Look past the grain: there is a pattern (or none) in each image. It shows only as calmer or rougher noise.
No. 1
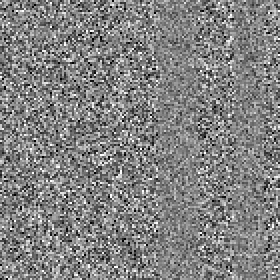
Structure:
bands of columns
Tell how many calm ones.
2
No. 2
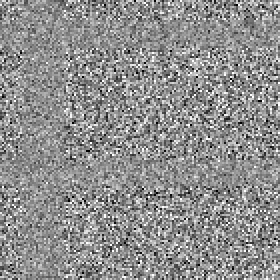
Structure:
bands of rows crossing bands of columns
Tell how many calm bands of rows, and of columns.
2 and 1
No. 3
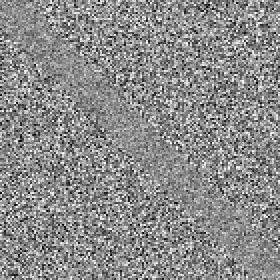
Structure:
a diagonal band
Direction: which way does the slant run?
top left to bottom right
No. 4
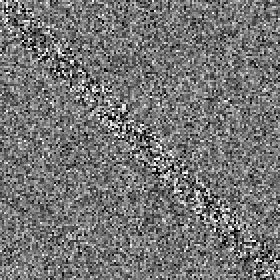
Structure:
a diagonal band
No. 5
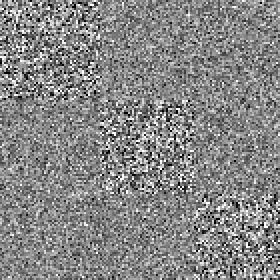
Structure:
blocks along the diagonal
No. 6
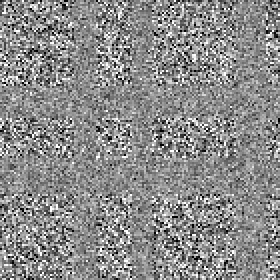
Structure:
bands of rows crossing bands of columns
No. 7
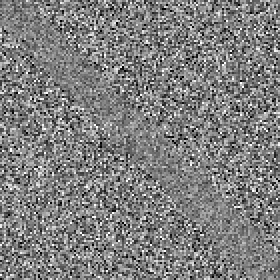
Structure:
a diagonal band
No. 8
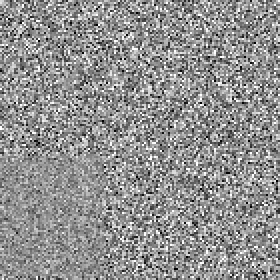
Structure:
one block
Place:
bottom left
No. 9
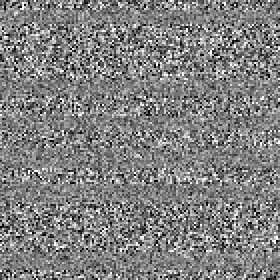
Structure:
bands of rows
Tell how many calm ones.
6
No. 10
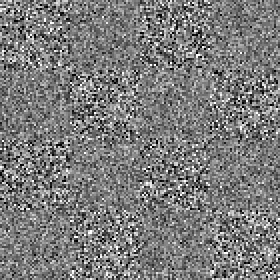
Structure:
a checkerboard
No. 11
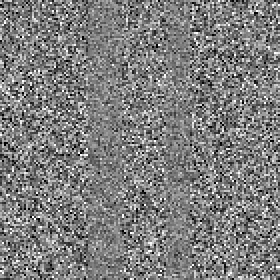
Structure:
bands of columns
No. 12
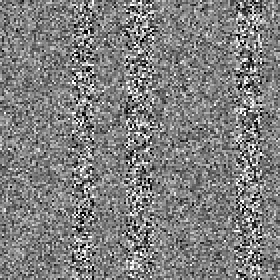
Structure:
bands of columns
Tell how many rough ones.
3
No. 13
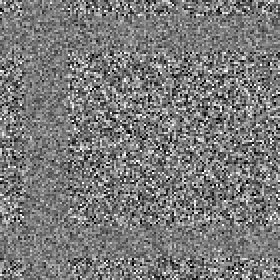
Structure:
bands of rows crossing bands of columns
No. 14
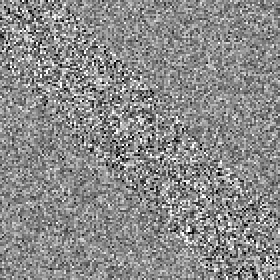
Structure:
a diagonal band
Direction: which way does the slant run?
top left to bottom right
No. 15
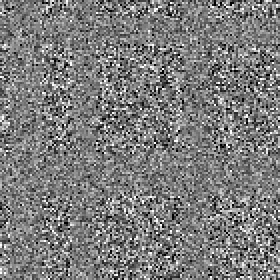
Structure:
bands of rows crossing bands of columns
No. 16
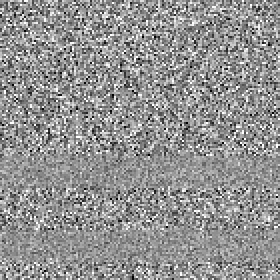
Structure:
bands of rows
